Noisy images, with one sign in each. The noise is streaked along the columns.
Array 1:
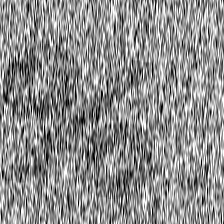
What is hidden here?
dark percent sign
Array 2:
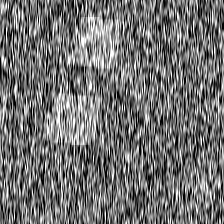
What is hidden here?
light colon
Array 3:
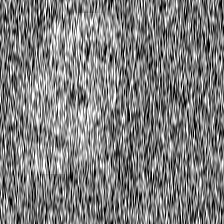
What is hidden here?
light section sign
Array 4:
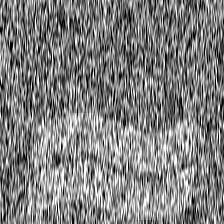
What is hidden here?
light approximately sign
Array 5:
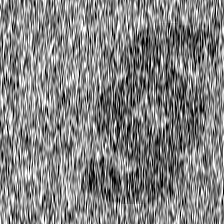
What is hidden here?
dark section sign
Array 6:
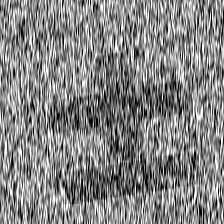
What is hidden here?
dark plus-minus sign
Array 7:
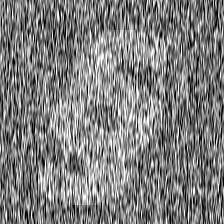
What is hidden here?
light section sign
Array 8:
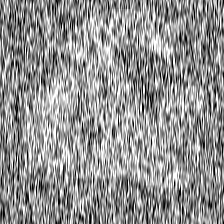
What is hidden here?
light ampersand
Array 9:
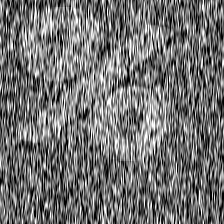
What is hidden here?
light percent sign
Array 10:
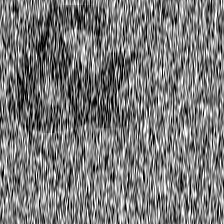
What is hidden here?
dark ampersand
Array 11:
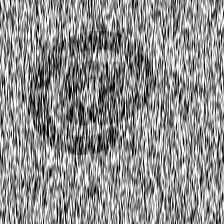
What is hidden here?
dark at sign
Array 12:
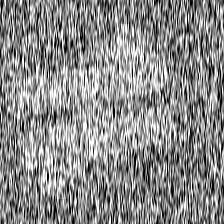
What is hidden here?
light not-equal sign
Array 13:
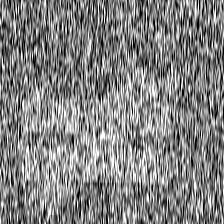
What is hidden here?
light not-equal sign
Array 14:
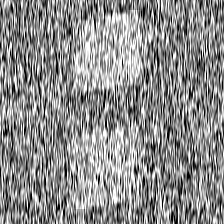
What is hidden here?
light colon
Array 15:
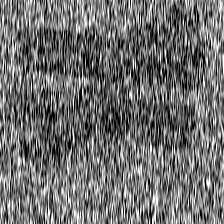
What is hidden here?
dark not-equal sign
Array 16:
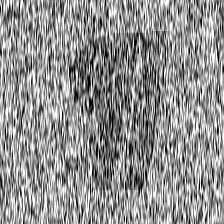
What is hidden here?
dark pilcrow
